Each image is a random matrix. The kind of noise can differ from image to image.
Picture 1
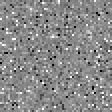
heavy tails
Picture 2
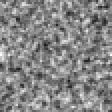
blotchy
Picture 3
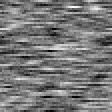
streaked along the rows
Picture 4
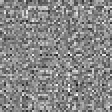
low rank plus noise
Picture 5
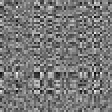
low rank plus noise
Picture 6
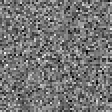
independent entries
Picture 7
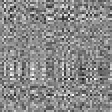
low rank plus noise
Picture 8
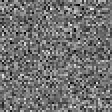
low rank plus noise
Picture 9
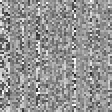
columns of uneven size
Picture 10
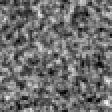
blotchy
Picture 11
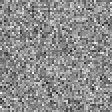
independent entries
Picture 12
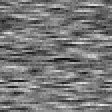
streaked along the rows
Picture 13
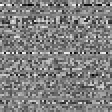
rows of uneven size
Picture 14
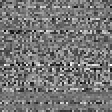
rows of uneven size
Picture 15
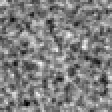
blotchy
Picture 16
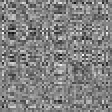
low rank plus noise
